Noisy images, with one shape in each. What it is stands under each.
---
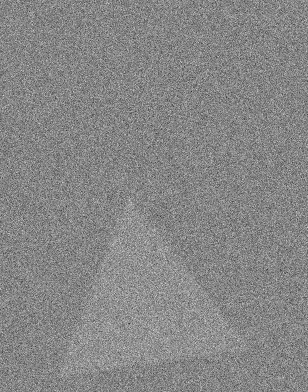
light triangle
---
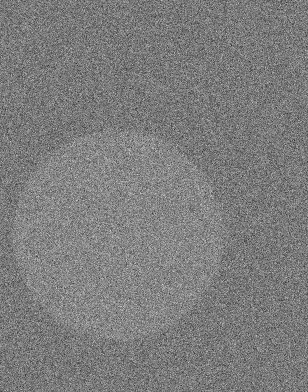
light disc
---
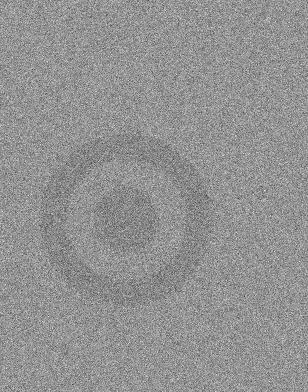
dark bullseye
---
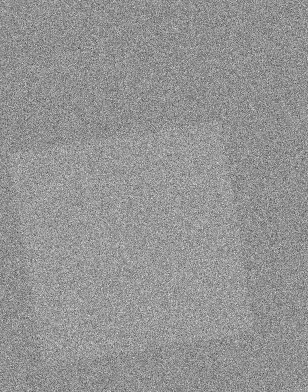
light square
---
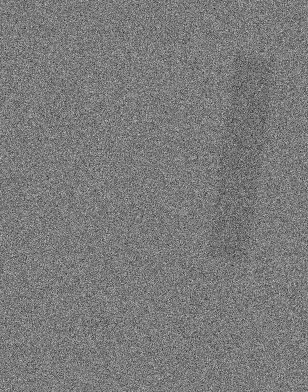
dark bar
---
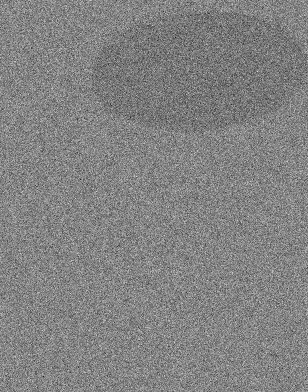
dark ellipse
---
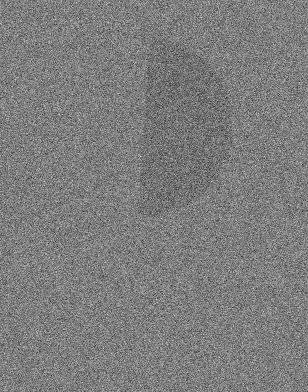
dark half disc
